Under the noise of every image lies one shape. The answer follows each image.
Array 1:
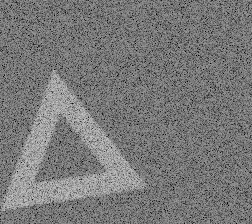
triangle frame
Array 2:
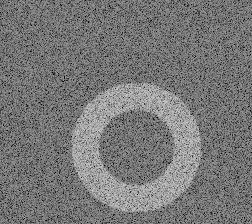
ring
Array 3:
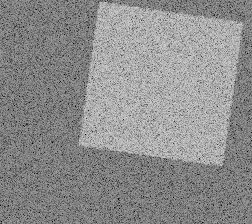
square
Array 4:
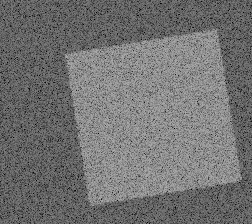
square
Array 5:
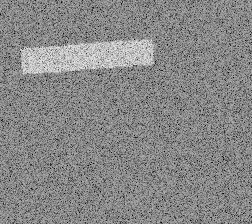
bar
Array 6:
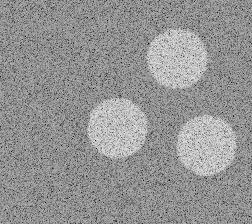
three dots
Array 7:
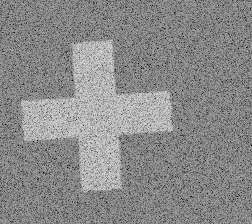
cross
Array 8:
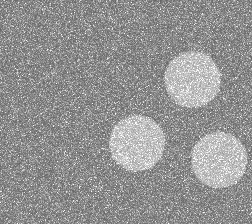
three dots
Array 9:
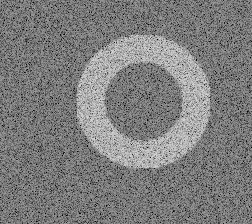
ring
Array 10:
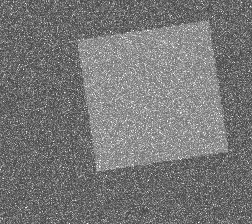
square
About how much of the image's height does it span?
two thirds
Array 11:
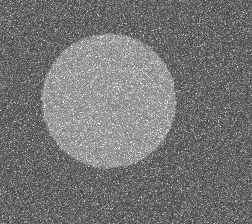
disc
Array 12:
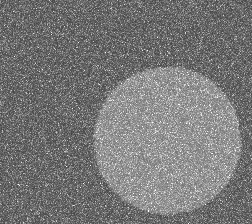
disc
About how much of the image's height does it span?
two thirds
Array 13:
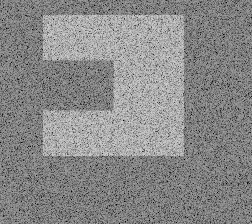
square with a notch
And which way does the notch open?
left
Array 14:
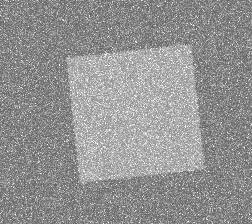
square
